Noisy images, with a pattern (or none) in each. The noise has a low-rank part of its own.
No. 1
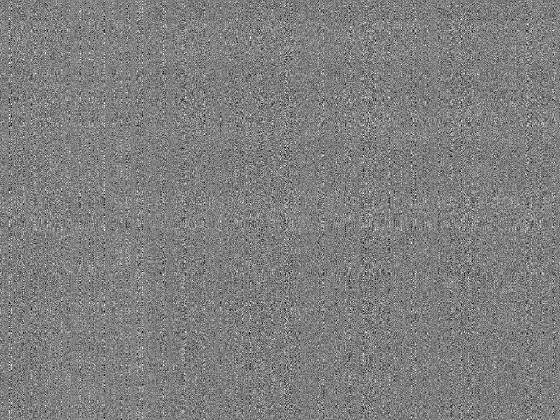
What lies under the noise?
bands of rows crossing bands of columns
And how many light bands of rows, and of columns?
3 and 1
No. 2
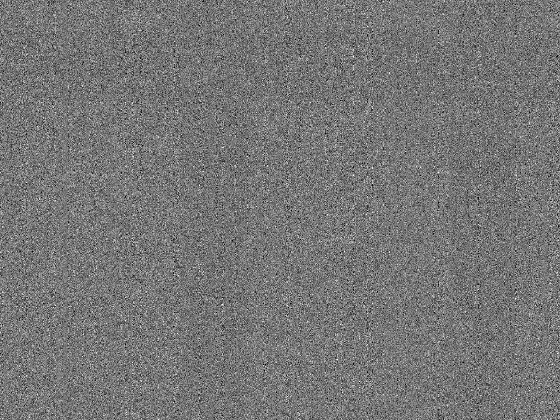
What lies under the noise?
bands of rows crossing bands of columns
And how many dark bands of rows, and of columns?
1 and 2
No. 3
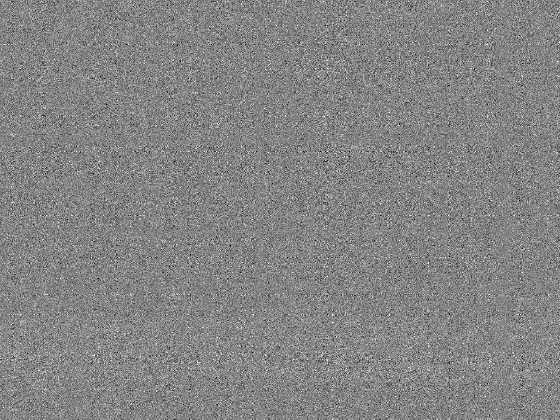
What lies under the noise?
one band of rows
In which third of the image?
bottom
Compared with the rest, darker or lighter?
lighter
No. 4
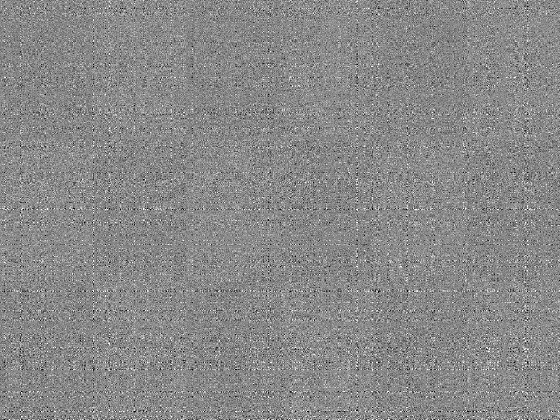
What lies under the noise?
a checkerboard
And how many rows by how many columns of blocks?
3 by 6
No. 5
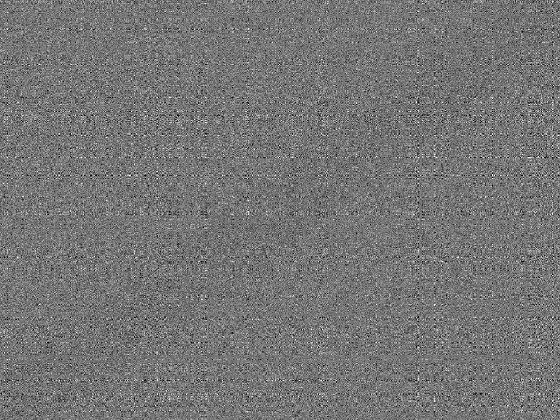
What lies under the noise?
a diagonal band
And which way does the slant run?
bottom left to top right
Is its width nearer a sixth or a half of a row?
a sixth
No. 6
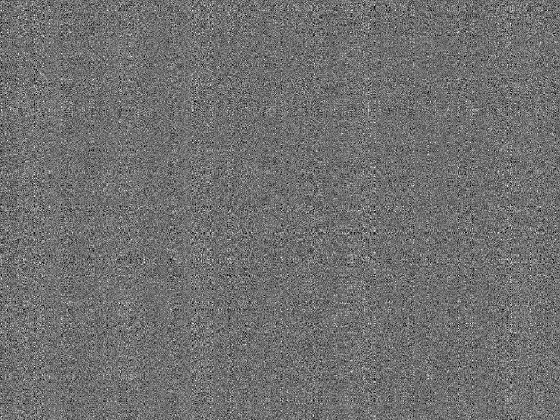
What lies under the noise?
bands of columns
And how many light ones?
5
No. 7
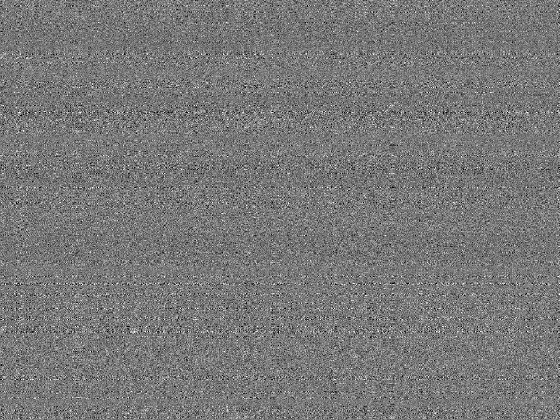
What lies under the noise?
bands of rows
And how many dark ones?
4
